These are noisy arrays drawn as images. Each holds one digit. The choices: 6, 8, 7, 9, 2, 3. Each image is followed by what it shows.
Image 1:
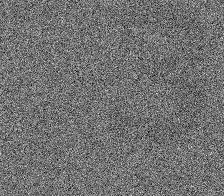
3
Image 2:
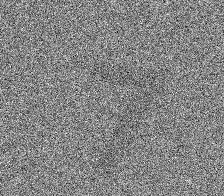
7
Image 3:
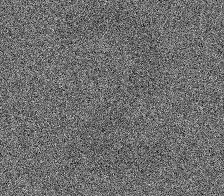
2
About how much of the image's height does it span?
nearly all
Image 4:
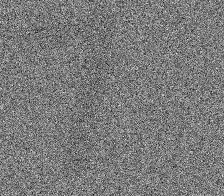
7
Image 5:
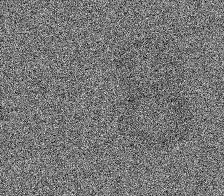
8
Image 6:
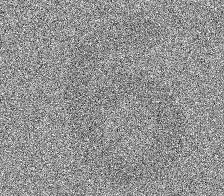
6
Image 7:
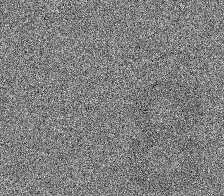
8
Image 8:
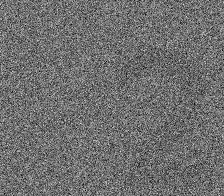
2
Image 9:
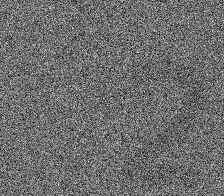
2
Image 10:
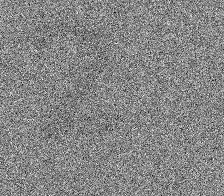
2
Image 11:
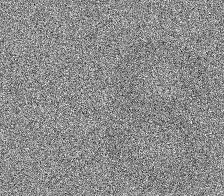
8
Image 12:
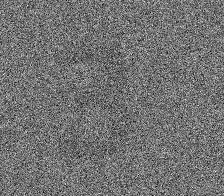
3
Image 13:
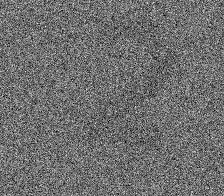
2
